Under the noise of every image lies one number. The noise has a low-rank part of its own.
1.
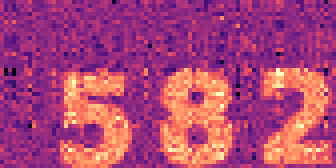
582
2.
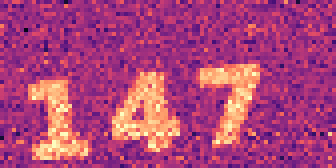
147
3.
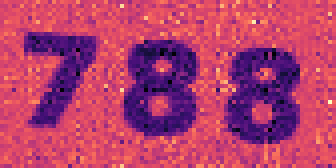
788
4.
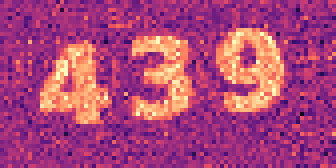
439
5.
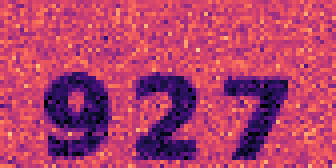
927
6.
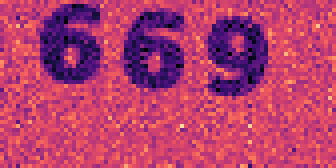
669
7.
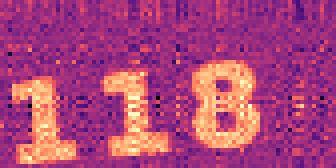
118
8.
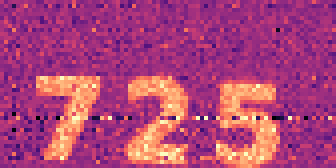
725
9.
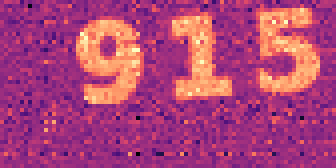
915
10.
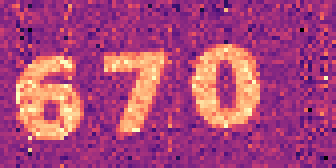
670
